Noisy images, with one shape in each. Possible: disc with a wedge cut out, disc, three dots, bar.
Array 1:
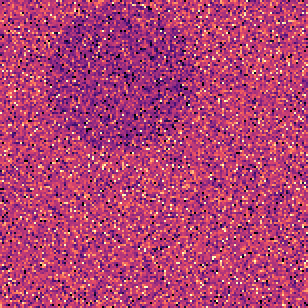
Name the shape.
disc
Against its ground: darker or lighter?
darker
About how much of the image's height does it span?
half
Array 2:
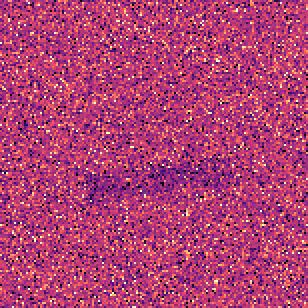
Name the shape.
bar
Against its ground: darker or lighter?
darker
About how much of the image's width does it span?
half
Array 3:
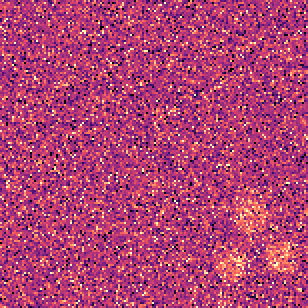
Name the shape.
three dots
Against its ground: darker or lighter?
lighter
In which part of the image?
bottom right
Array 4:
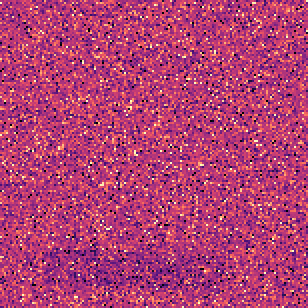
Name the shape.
bar
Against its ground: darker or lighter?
darker
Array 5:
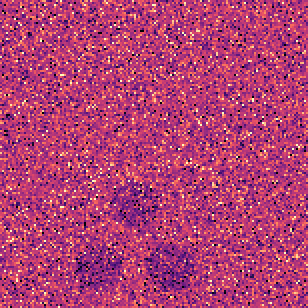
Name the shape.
three dots
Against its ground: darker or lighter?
darker
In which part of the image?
bottom middle
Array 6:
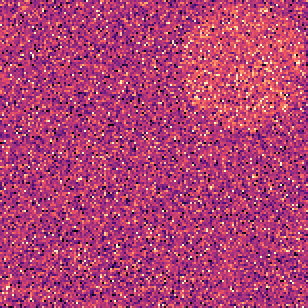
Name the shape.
disc
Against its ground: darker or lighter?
lighter
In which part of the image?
top right
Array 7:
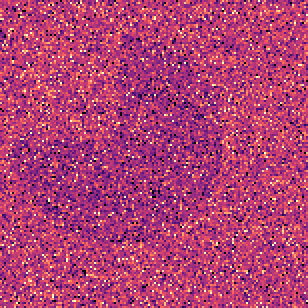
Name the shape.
disc with a wedge cut out
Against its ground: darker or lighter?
darker
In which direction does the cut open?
up and left
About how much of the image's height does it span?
two thirds
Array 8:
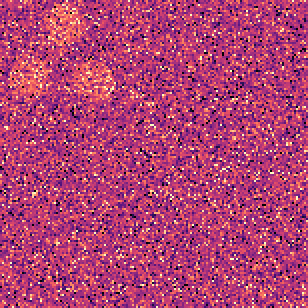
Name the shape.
three dots
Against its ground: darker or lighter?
lighter
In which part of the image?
top left
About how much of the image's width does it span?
a third
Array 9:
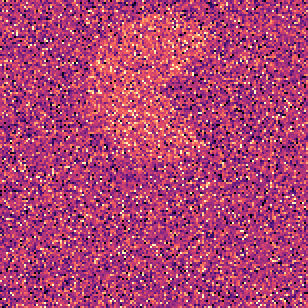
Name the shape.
disc with a wedge cut out
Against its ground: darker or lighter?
lighter
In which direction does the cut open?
right
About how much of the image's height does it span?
half
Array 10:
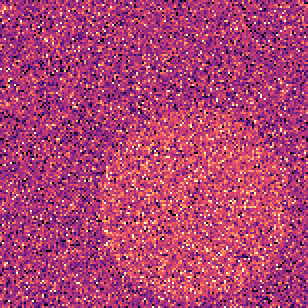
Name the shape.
disc
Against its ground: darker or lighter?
lighter
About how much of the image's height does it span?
two thirds
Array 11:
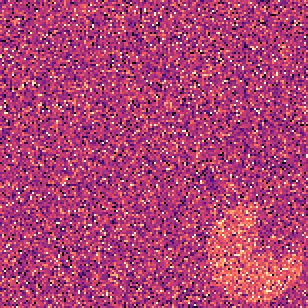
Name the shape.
disc with a wedge cut out
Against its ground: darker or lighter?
lighter
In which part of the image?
bottom right
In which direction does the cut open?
up and right
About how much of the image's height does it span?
a third
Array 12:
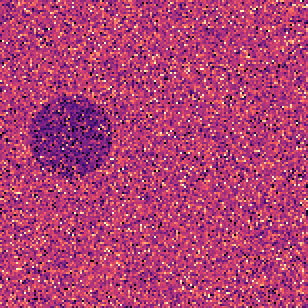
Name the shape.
disc
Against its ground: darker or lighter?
darker
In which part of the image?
middle left
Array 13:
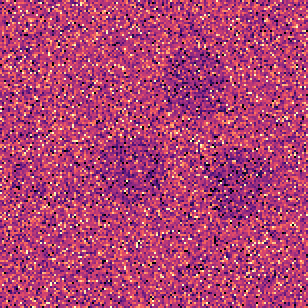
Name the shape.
three dots
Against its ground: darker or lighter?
darker
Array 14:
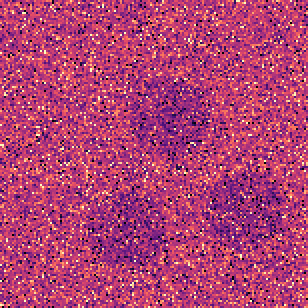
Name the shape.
three dots
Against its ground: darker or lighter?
darker
